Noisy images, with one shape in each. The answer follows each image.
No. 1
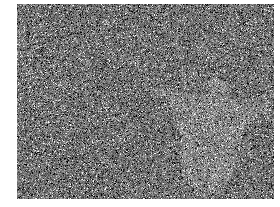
bell
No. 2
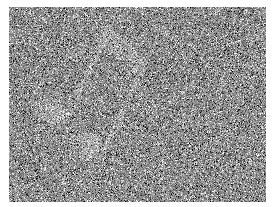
pair of musical notes
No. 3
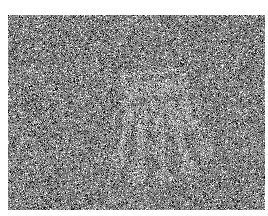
chess queen
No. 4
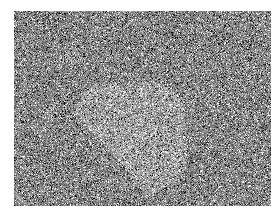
cloud
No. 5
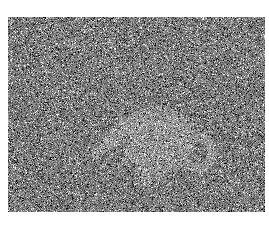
teapot
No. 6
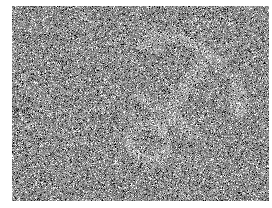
anchor
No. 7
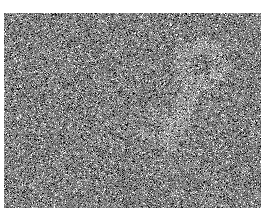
key
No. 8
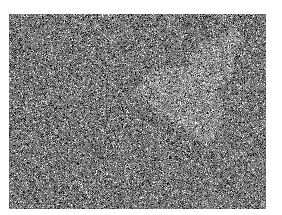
chess pawn
